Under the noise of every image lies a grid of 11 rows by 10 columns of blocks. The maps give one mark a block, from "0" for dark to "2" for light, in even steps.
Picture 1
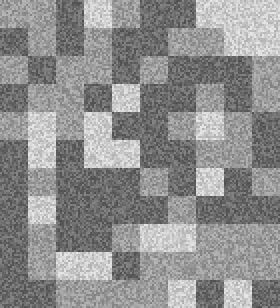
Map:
1102100222
0101001122
1011010001
0110200101
1212001210
0202200110
0100010201
0200001000
0100122111
0122011111
0011112020
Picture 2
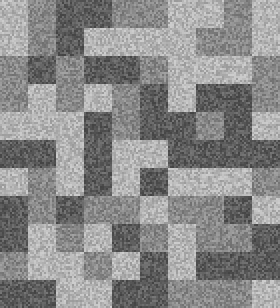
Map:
2100112212
2102222112
1010012221
1212102001
2220100102
0020220000
2120202221
0101121102
0212012110
1221202000
0022001112
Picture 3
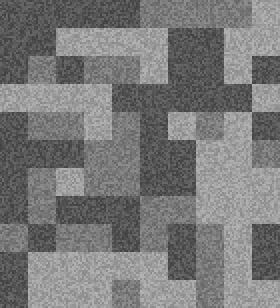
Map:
0000011112
0022220022
0101120020
2222000002
0112102120
0001100221
0121100222
0100011222
1011010120
0222220120
0222122122
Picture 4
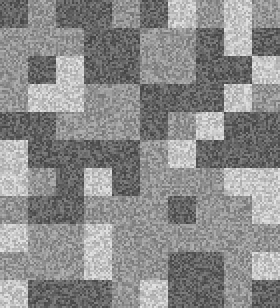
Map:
0100102121
1110011020
1020011002
1221100021
0011101200
2000012000
2102011122
1001110112
2112111111
1112110012
2000120010
